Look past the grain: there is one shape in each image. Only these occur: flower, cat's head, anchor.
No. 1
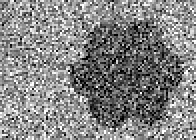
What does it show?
dark flower
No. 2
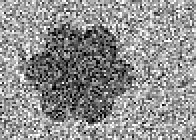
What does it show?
dark flower
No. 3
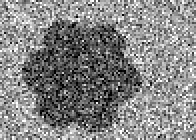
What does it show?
dark flower
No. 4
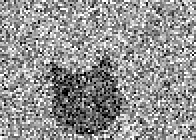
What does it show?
dark cat's head
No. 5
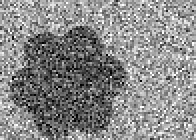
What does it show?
dark flower
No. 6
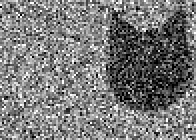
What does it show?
dark cat's head
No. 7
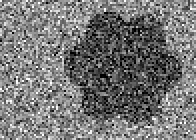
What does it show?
dark flower
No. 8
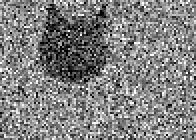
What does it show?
dark cat's head
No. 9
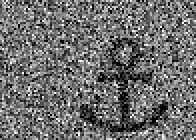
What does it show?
dark anchor
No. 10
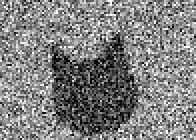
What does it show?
dark cat's head
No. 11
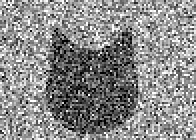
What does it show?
dark cat's head
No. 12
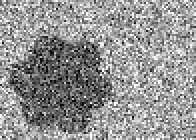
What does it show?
dark flower
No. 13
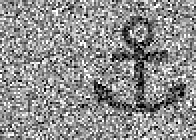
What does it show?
dark anchor
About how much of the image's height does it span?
two thirds
